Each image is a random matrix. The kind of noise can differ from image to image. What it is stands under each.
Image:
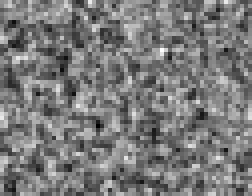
blotchy
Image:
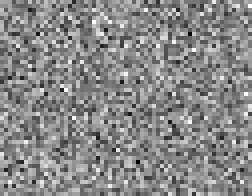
independent entries
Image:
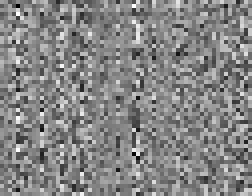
columns of uneven size
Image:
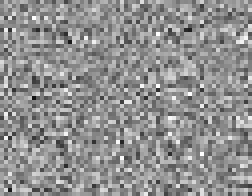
low rank plus noise
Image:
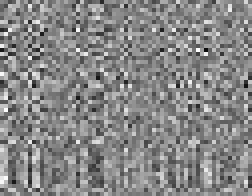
low rank plus noise
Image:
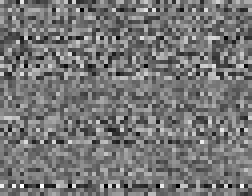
rows of uneven size
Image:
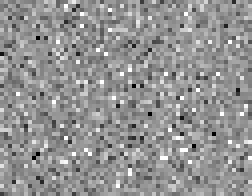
heavy tails
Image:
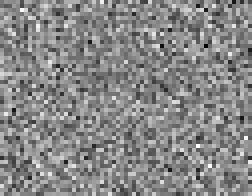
independent entries
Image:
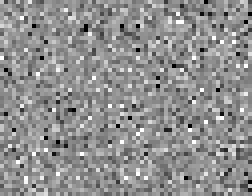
heavy tails
